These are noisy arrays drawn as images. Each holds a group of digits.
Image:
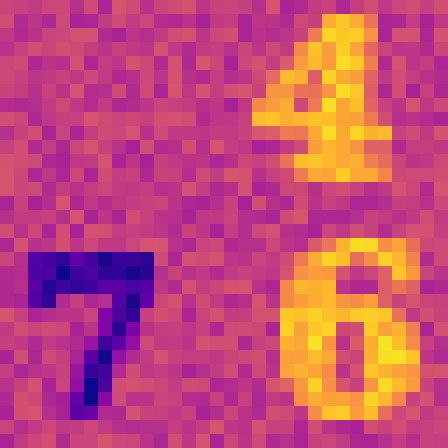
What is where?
top right: light 4; bottom left: dark 7; bottom right: light 6
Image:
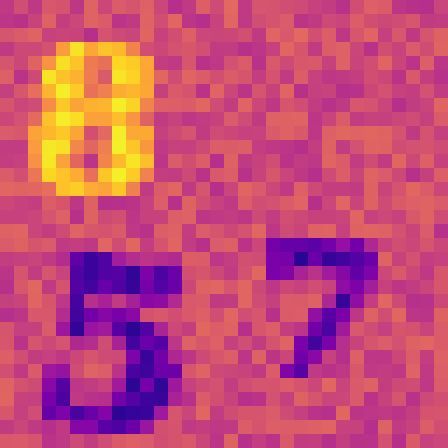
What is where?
top left: light 8; bottom left: dark 5; bottom right: dark 7
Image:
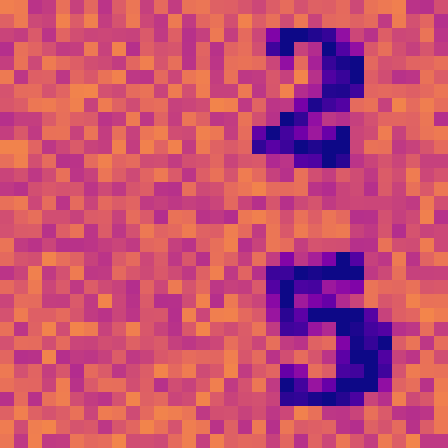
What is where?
top right: dark 2; bottom right: dark 5
